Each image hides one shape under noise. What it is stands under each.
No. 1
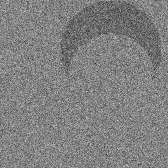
crescent
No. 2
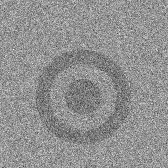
bullseye
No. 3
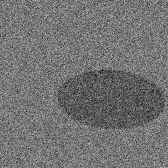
ellipse
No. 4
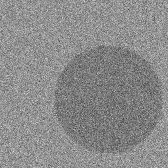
disc
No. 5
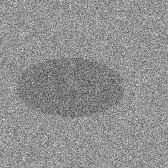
ellipse
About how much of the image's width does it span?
two thirds
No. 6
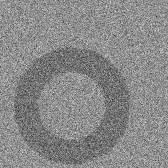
ring
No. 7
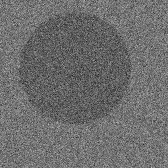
disc
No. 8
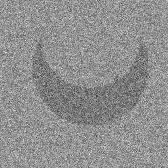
crescent
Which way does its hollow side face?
up
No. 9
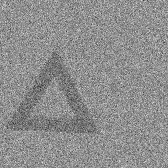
triangle frame
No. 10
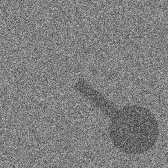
lollipop
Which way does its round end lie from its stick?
down and right
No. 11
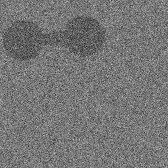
dumbbell
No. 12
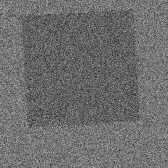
square
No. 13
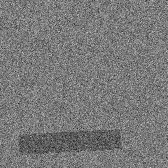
bar
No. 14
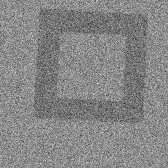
square frame
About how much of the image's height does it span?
two thirds
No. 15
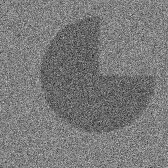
disc with a wedge cut out
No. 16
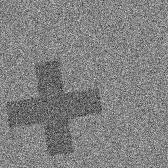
cross
